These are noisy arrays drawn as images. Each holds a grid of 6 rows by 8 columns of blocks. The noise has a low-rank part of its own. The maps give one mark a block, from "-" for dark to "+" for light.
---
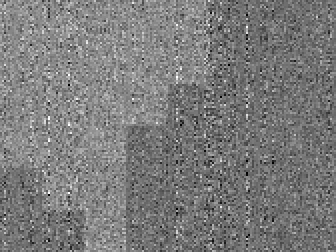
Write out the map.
+ + + + + - - -
+ + + + + - - -
+ + + + - - - -
+ + + - - - - -
- + + - - - - -
- - + - - - - -
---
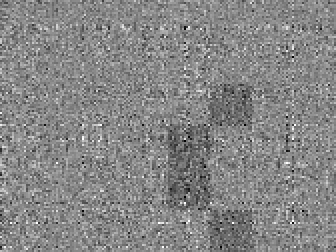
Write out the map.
+ + + + + + + +
+ + + + + + + +
+ + + + + - + +
+ + + + - + + +
+ + + + - + + +
+ + + + + - + +
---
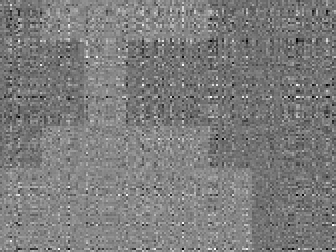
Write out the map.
- + + + + - - -
- - + - - - - -
- - + - - - - -
- + + + + - - -
+ + + + + + - -
+ + + + + + - -
